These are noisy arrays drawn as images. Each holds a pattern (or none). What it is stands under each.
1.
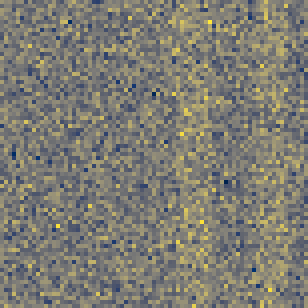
bands of columns
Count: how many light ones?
2
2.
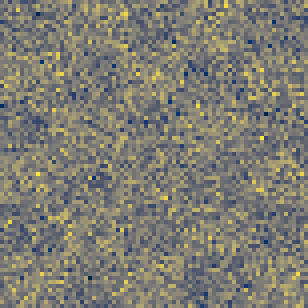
a checkerboard
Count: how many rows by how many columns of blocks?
6 by 5
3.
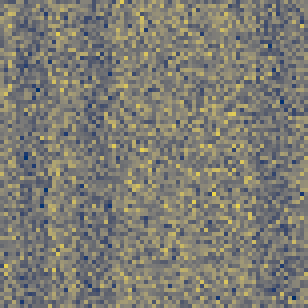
bands of columns
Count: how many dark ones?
3
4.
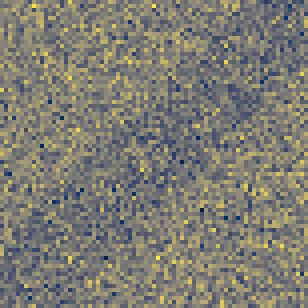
a diagonal band
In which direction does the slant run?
bottom left to top right
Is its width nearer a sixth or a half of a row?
a half
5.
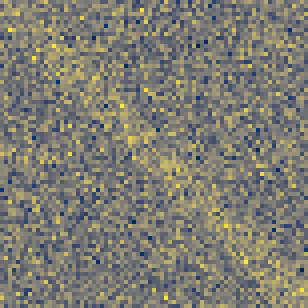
a diagonal band
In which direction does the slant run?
top left to bottom right
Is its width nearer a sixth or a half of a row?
a sixth
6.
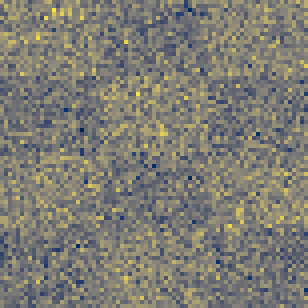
a checkerboard
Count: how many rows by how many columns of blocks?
4 by 3
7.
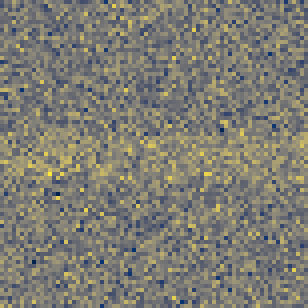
one band of rows
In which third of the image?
middle
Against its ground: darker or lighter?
lighter
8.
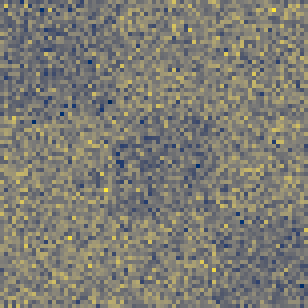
blocks along the diagonal
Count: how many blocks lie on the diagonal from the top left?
3
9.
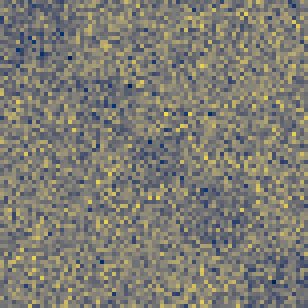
blocks along the diagonal
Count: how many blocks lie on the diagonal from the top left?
5
